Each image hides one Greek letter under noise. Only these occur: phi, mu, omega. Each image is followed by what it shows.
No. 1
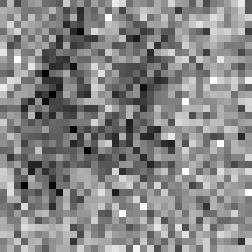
mu
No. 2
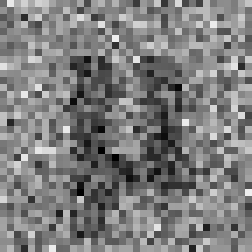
mu
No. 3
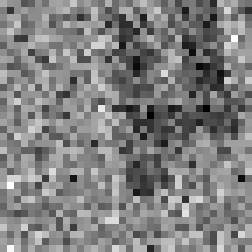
mu
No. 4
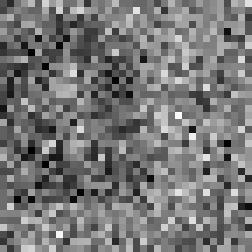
omega
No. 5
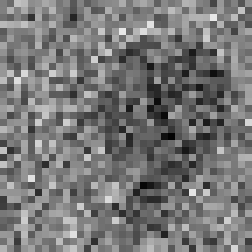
phi
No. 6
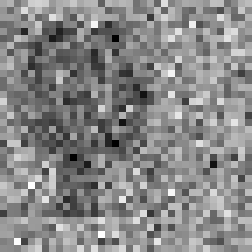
phi
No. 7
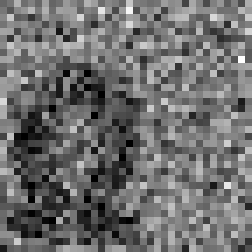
omega
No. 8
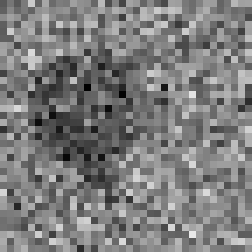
phi
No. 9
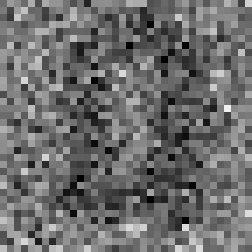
omega
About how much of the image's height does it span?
nearly all
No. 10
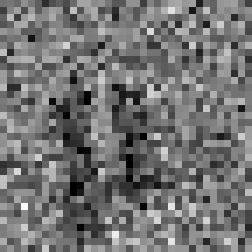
mu
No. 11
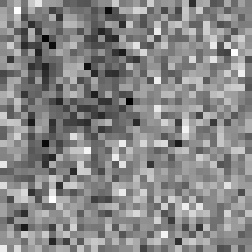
mu
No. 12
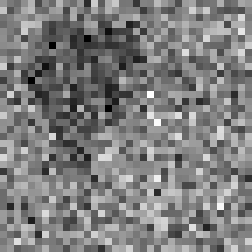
phi
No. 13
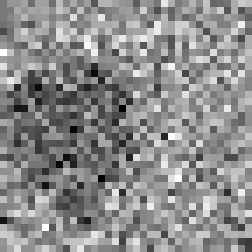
phi
